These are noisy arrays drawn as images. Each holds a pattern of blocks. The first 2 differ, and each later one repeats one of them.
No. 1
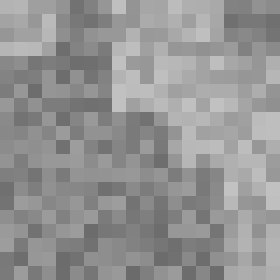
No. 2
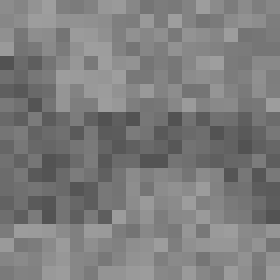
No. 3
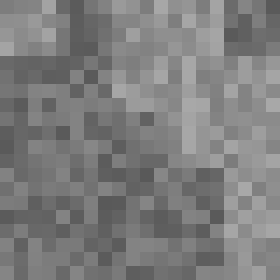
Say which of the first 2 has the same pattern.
1
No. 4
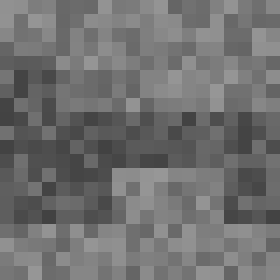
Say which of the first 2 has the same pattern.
2
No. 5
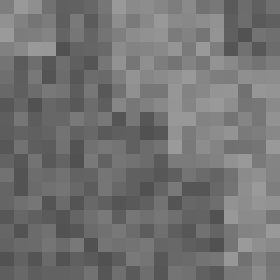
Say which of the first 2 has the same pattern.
1
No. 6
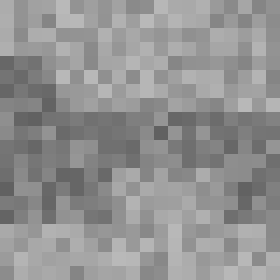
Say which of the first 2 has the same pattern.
2
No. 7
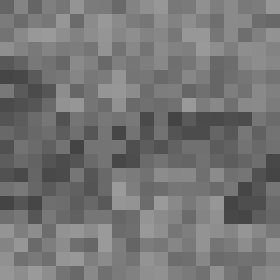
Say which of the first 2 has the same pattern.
2
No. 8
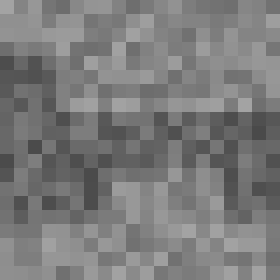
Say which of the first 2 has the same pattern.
2
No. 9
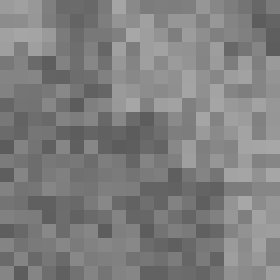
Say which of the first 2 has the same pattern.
1
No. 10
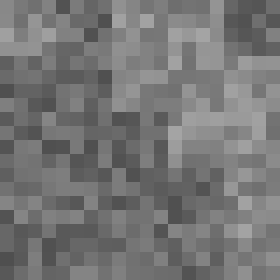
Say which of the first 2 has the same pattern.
1
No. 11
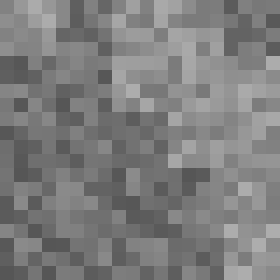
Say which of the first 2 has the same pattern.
1
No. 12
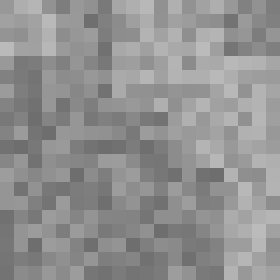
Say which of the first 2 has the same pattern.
1
